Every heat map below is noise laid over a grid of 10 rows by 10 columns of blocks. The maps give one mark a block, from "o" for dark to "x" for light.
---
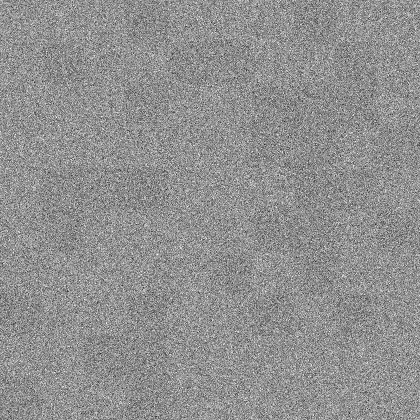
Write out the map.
x x x o x x x o x x
x o x x o o x x o x
x x x o x x o o o x
x x x x x x o o x o
x o o o x x x o o x
x o x x x x o o x o
x x x x x o x o x x
o x x o x x o x o x
x x o o x x x x x x
o x x o x x x x x x
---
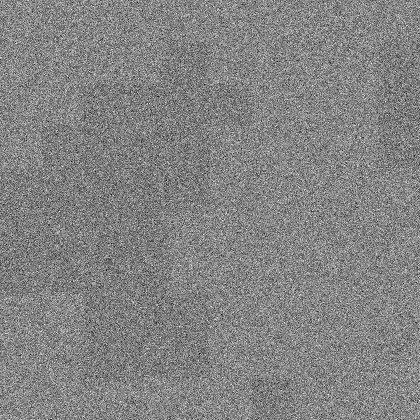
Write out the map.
x x x x x x x x x x
x x x x o x x x x o
x x o o o o x x x o
x o o o o x x x x o
o o o o o x x x x x
o o o o x x x x x x
o o o o x x x x x x
x x o o o x x x x x
x x o o o x x x x x
x x x x x x o x x x
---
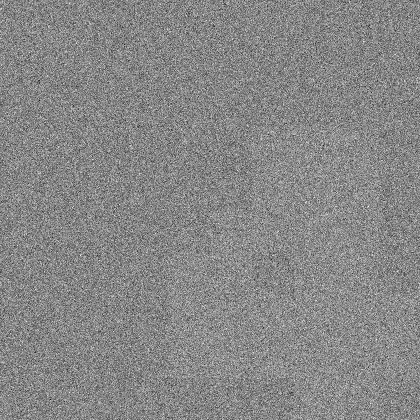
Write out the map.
o o o o o o o o o o
o o o o o o o o o o
o o o o o o o o o o
o o o o o o x x x o
o o o o o o x x x o
o o o o o x x x x o
o o o o x x o x x o
o o o o x x x x x x
o o o o x x x x x x
o o o o o o o x x o
